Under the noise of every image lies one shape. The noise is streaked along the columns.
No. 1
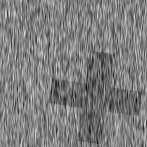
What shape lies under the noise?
cross
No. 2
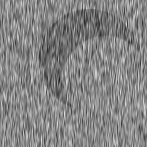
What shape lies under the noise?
crescent
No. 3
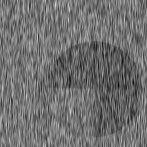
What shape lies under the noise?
disc with a wedge cut out
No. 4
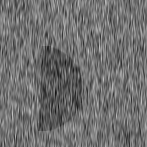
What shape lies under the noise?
half disc
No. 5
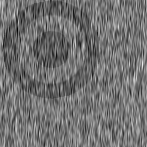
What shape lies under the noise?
bullseye
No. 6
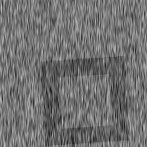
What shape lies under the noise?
square frame
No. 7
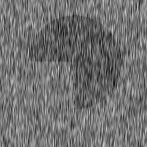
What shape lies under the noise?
disc with a wedge cut out
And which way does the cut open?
down and left
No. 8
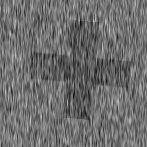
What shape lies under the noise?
cross
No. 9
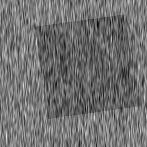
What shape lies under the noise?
square
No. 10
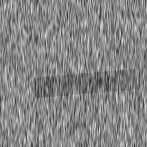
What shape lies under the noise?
bar
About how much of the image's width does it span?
two thirds
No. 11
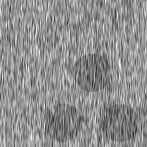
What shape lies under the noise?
three dots
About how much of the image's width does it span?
two thirds
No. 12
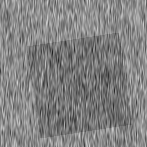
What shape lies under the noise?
square
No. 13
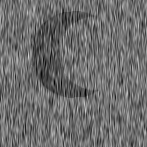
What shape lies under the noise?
crescent
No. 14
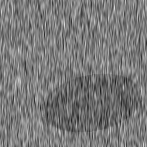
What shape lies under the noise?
ellipse
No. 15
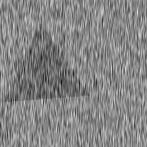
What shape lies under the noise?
triangle
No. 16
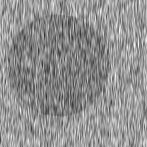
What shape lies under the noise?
disc
